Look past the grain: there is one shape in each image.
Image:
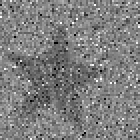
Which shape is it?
star
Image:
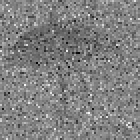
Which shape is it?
umbrella
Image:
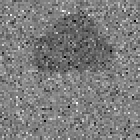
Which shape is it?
cloud
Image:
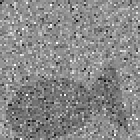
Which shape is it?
fish
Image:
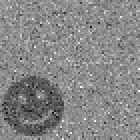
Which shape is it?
smiling face
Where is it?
bottom left
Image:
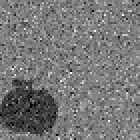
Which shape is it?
apple
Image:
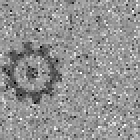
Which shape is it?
gear
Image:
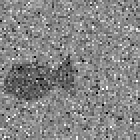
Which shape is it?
fish
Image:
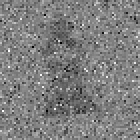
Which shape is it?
chess bishop
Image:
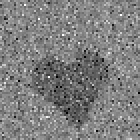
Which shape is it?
heart
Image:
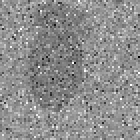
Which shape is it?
footprint
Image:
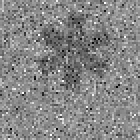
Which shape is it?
asterisk
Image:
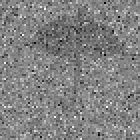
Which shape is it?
umbrella
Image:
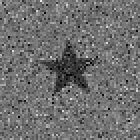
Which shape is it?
star
